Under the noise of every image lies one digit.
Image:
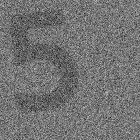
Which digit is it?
5
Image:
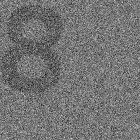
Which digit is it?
8
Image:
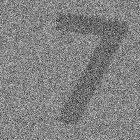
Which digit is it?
7
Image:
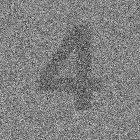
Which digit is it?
4
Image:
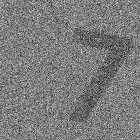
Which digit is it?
7
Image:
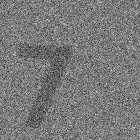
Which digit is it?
7
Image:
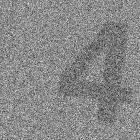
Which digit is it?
4
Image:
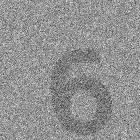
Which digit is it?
6
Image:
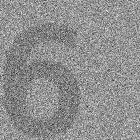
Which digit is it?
6
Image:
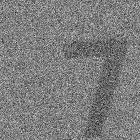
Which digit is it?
7
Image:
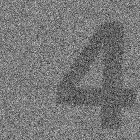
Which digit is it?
4
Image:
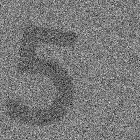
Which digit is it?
5
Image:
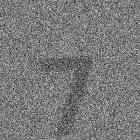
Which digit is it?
7
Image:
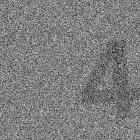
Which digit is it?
4
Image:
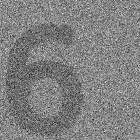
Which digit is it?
6
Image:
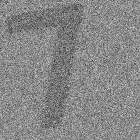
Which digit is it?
7
